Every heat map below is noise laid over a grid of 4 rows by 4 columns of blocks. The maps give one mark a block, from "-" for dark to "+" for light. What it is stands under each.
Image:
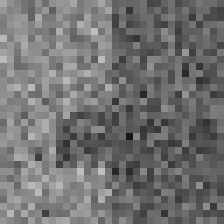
+ + - -
+ + - -
+ - - -
+ + - -
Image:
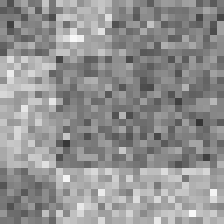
- + - -
+ - - -
+ - - -
- + + +
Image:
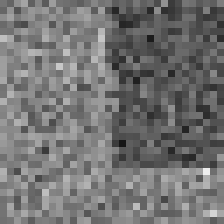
+ + - -
+ + - -
+ + - -
+ + + +
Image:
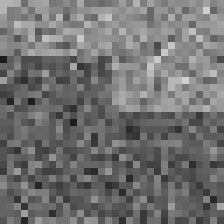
+ + + +
- - + +
- - - -
- - - -
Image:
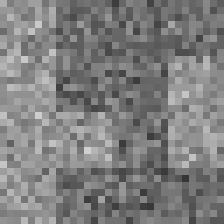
+ - - -
+ - - +
+ + - +
+ - - -
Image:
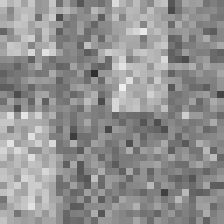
+ - + -
- - + -
+ - - -
+ - - -
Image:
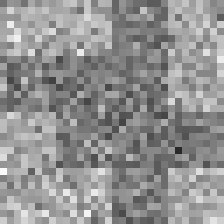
+ + - +
- - - +
+ - - -
+ + - +
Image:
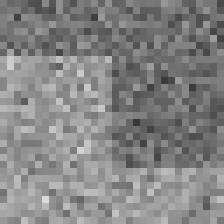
- - - -
+ + - -
+ + - -
+ + + +
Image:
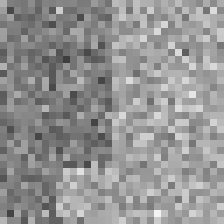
- - + +
- - + +
- - + +
- + + +
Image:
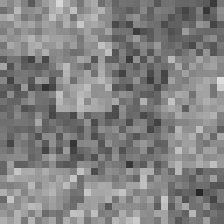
+ + - -
- + - +
- - - +
+ + + -
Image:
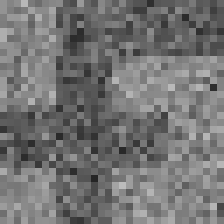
+ - - -
+ - + +
- - - +
+ - + +
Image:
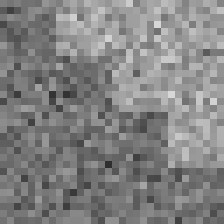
- + + +
- - + +
- - - +
- - - -
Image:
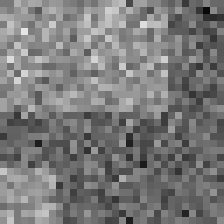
+ + + -
+ + + -
- - - -
+ - - -
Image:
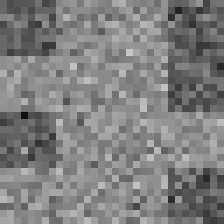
- + + -
+ + + -
- + + +
+ + + -
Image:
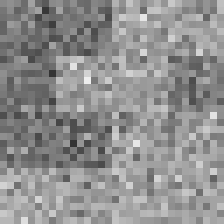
- - + +
- + + -
- - + +
+ + + +
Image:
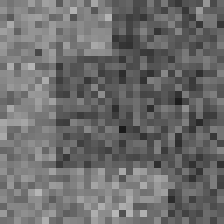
+ + - -
+ - - -
+ - - -
+ + + -
